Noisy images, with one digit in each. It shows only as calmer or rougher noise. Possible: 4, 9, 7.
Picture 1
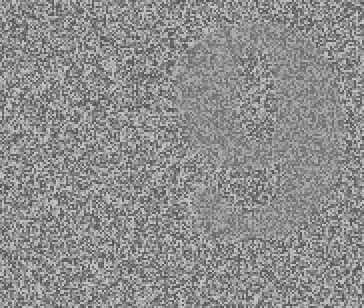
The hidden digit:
9
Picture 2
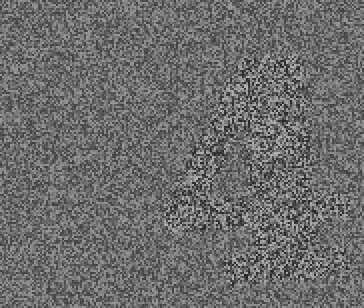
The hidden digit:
4
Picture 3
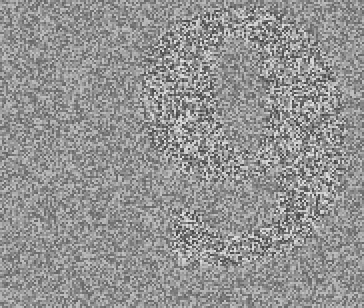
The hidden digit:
9
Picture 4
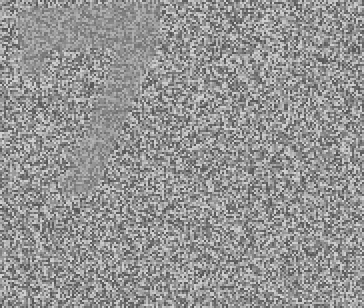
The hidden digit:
7
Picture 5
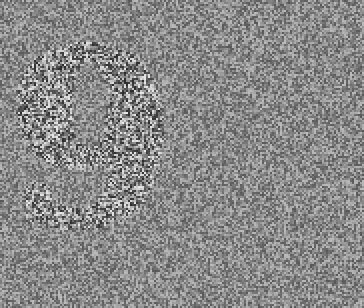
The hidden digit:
9
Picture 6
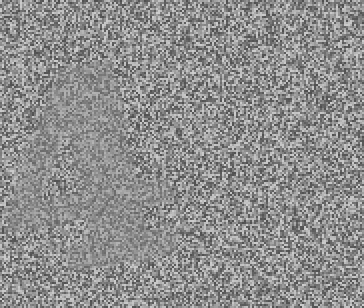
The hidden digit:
4
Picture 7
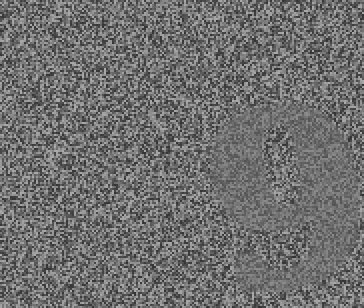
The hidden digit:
9
